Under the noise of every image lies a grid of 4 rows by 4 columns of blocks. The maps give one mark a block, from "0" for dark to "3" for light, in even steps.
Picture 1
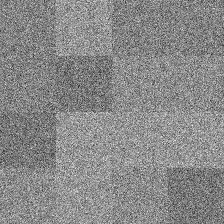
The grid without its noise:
1 3 1 1
1 0 2 2
0 3 3 3
2 3 2 0
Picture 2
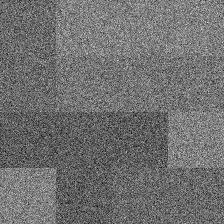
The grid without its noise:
1 3 3 3
1 2 2 2
0 0 0 3
3 0 1 1
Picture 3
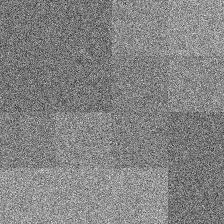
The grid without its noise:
0 0 2 3
0 0 1 2
1 2 1 0
3 3 3 0
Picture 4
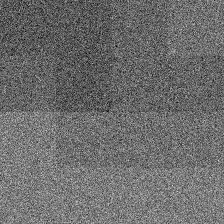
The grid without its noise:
0 0 1 2
1 0 1 1
3 2 2 2
3 3 3 3
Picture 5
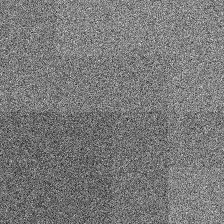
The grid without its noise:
2 3 3 3
2 2 2 3
0 0 1 2
0 0 1 3
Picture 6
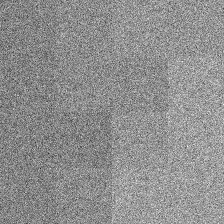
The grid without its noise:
0 1 2 2
0 1 1 3
0 0 2 3
0 1 3 3
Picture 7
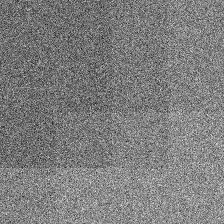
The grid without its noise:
0 0 1 2
0 0 1 2
0 1 2 3
2 3 3 3
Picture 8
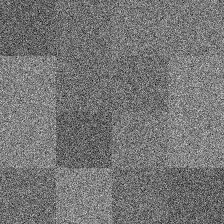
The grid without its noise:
0 1 2 2
3 1 1 3
3 0 2 3
1 3 1 0
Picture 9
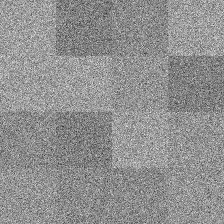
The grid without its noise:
3 0 1 3
3 3 2 0
1 0 3 2
2 1 1 2
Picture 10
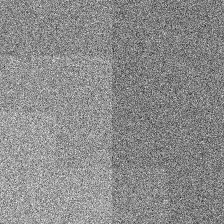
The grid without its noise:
1 1 0 0
2 2 0 0
3 2 0 0
3 3 1 0
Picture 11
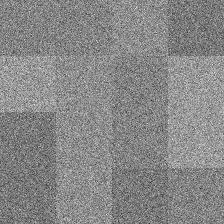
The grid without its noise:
1 1 2 0
3 2 1 3
0 2 1 3
0 2 0 1
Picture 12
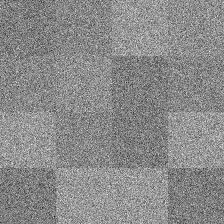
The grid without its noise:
0 1 3 2
1 2 0 1
3 1 0 3
0 3 3 0
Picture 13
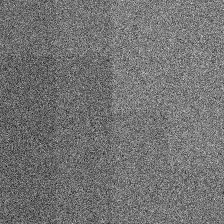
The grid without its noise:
1 2 3 3
0 1 3 3
0 1 2 3
0 1 2 2
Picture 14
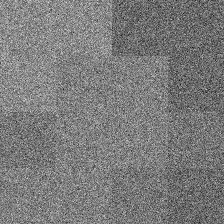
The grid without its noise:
3 3 0 0
3 2 2 0
1 2 2 1
2 2 1 0
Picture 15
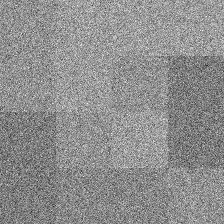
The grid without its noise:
2 3 3 3
2 3 2 0
0 2 3 0
0 1 1 2
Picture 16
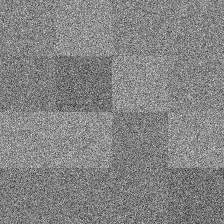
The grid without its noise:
2 3 2 2
1 0 3 2
3 3 1 3
1 1 1 0
